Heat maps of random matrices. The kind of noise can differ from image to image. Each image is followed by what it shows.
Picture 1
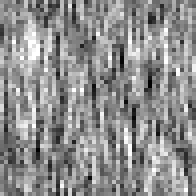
streaked along the columns
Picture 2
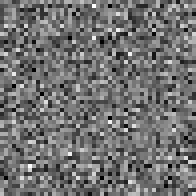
low rank plus noise
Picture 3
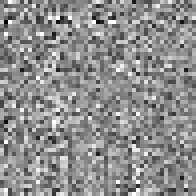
low rank plus noise
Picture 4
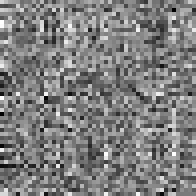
low rank plus noise
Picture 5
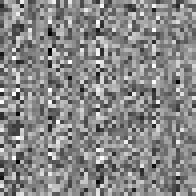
columns of uneven size
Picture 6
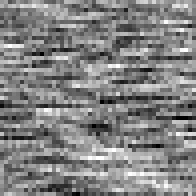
streaked along the rows
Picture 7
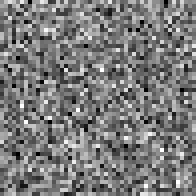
independent entries
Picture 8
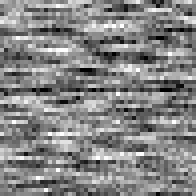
streaked along the rows
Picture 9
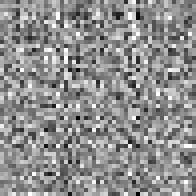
low rank plus noise
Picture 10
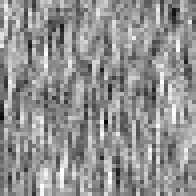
streaked along the columns
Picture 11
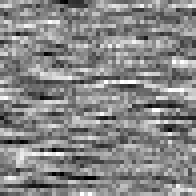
streaked along the rows
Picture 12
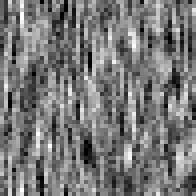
streaked along the columns
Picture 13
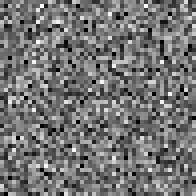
independent entries
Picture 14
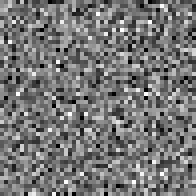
independent entries
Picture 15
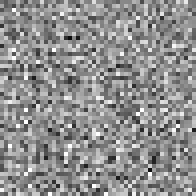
low rank plus noise
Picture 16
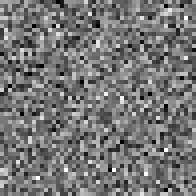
independent entries
